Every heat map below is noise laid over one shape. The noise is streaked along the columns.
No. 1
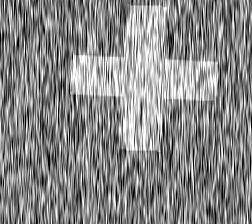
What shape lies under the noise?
cross
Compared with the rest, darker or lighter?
lighter
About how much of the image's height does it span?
two thirds
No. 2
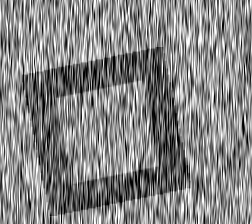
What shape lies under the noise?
square frame
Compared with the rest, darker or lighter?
darker
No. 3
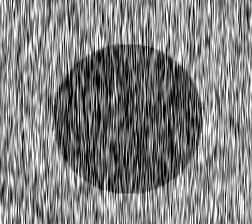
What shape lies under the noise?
disc
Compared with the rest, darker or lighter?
darker
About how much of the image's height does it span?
two thirds
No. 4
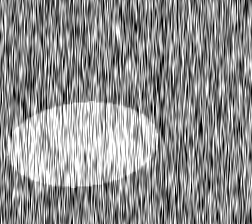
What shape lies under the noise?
ellipse
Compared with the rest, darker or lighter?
lighter
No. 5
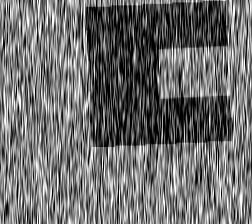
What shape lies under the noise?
square with a notch
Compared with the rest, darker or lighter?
darker
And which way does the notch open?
right
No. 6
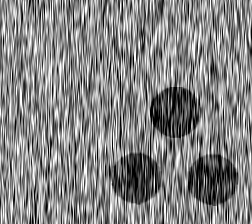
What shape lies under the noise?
three dots
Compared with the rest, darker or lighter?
darker
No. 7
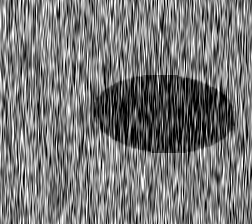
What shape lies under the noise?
ellipse
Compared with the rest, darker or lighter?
darker
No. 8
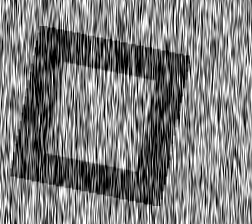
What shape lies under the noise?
square frame
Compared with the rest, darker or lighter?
darker
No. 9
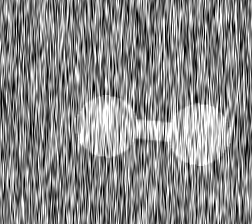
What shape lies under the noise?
dumbbell
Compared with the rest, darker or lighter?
lighter
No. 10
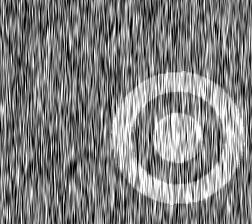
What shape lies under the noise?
bullseye
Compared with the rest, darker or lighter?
lighter
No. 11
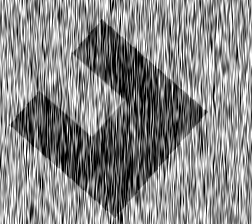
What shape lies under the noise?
square with a notch
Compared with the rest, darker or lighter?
darker
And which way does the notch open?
up and left
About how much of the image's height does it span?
nearly all
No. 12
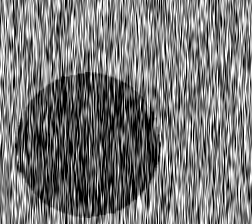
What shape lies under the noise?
disc
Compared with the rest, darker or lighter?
darker
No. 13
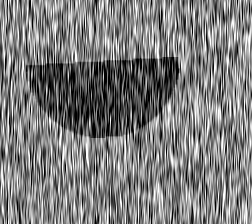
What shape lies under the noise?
half disc
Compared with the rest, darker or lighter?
darker
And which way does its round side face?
down
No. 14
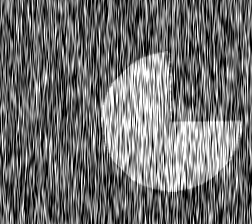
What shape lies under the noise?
disc with a wedge cut out
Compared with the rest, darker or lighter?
lighter
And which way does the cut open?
up and right
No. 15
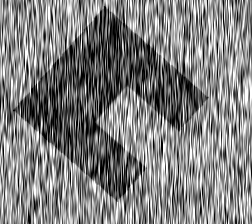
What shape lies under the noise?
square with a notch
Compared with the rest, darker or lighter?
darker
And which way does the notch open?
down and right
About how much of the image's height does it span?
nearly all
